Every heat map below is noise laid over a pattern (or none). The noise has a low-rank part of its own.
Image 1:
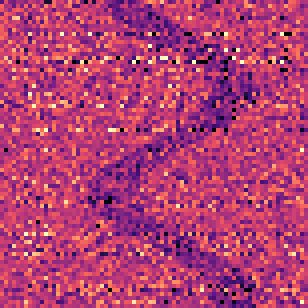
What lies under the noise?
a wavy band
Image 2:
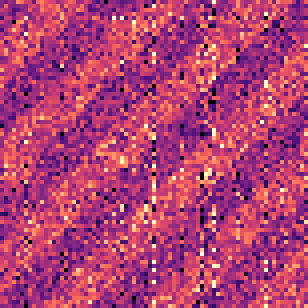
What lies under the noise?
diagonal stripes
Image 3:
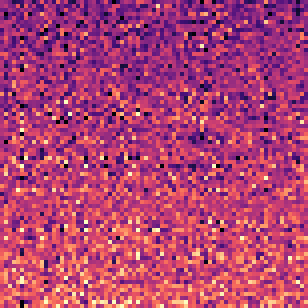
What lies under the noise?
a smooth slope
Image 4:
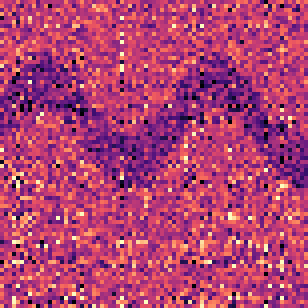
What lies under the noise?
a wavy band
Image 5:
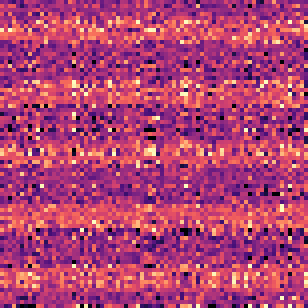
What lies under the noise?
horizontal stripes
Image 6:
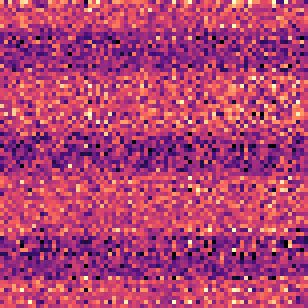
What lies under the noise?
horizontal stripes
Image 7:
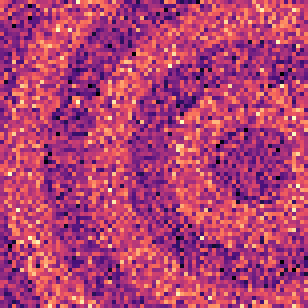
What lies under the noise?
rings round one point
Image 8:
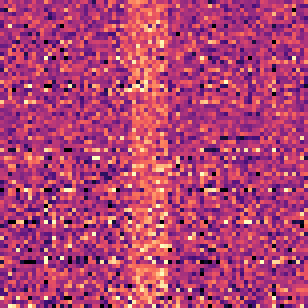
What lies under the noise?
one vertical stripe
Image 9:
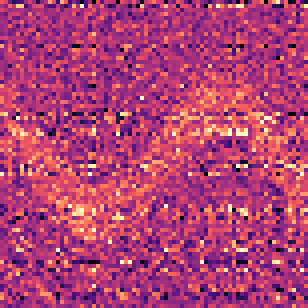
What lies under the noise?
a wavy band
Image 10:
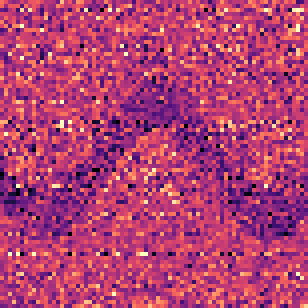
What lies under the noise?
a wavy band
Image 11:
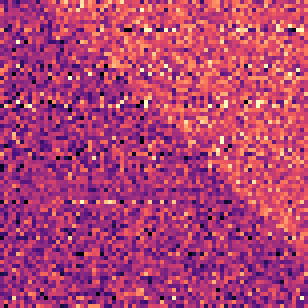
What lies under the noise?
a sharp edge
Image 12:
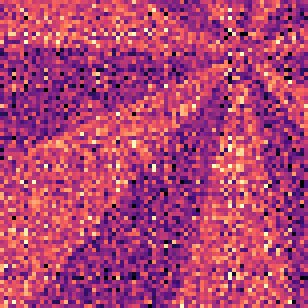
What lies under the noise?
spokes from one point
